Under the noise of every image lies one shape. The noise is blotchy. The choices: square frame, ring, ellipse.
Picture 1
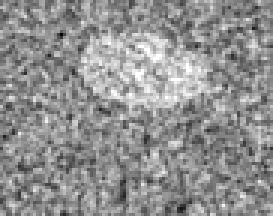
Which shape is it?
ellipse
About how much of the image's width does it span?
half
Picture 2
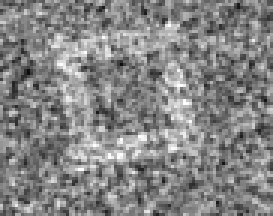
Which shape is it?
square frame
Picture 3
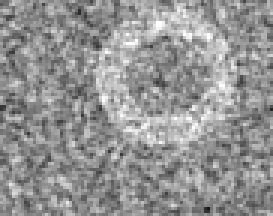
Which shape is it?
ring
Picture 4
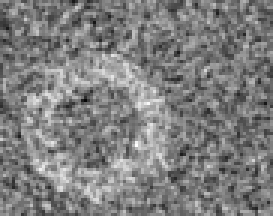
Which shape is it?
ring
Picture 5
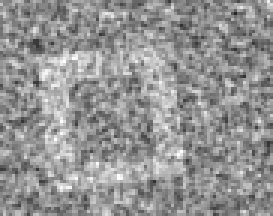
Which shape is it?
square frame
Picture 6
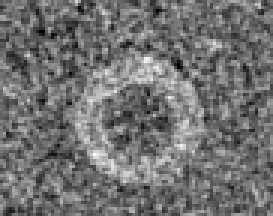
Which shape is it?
ring
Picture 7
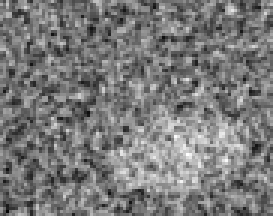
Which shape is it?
ellipse
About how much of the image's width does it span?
half
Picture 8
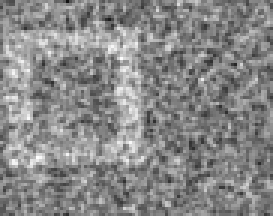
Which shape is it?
square frame
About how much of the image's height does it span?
two thirds
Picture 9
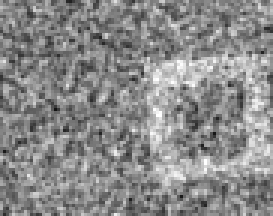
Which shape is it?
square frame
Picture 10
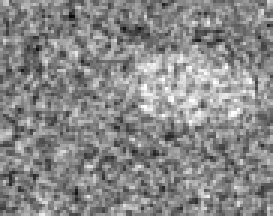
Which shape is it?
ellipse
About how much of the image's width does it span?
half
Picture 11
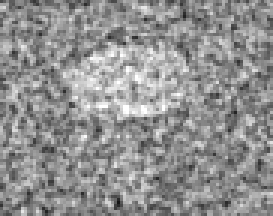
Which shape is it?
ellipse
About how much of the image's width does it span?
half
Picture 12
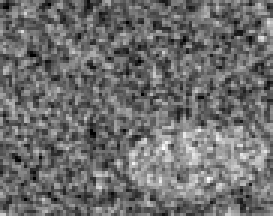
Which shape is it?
ellipse
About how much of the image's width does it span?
half
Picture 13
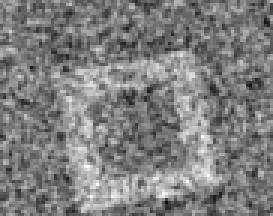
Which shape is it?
square frame
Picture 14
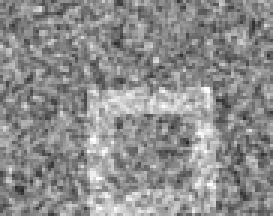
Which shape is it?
square frame
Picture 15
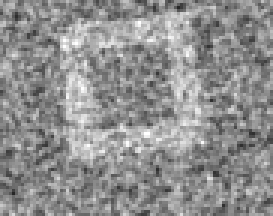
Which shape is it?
square frame
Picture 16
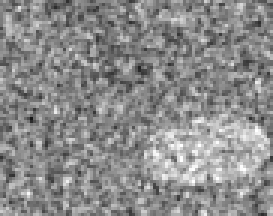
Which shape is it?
ellipse
